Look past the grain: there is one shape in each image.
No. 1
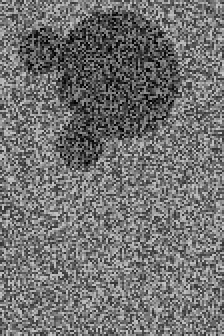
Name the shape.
bear's head
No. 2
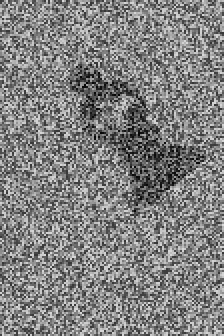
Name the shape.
chess bishop
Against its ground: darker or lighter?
darker
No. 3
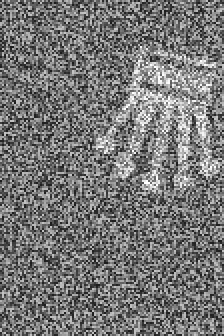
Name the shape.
chess queen
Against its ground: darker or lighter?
lighter
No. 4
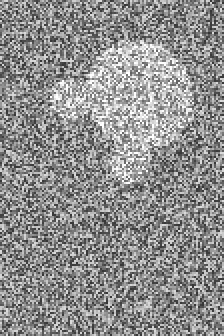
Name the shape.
bear's head
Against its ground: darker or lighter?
lighter
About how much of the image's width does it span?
two thirds
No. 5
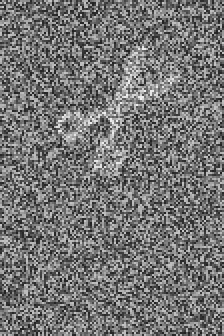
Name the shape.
pair of scissors
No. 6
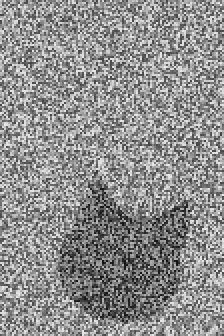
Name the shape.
cat's head
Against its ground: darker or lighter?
darker
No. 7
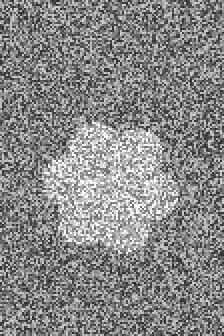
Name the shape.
flower
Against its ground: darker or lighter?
lighter
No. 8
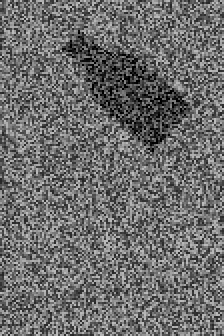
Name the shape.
bottle
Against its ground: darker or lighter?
darker
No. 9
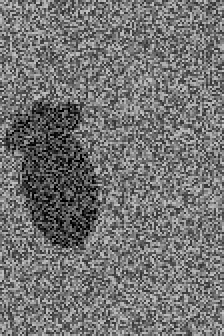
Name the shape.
footprint
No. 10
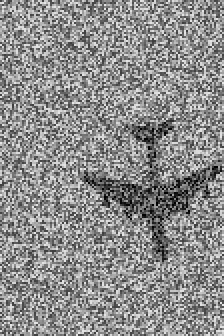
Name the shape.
airplane
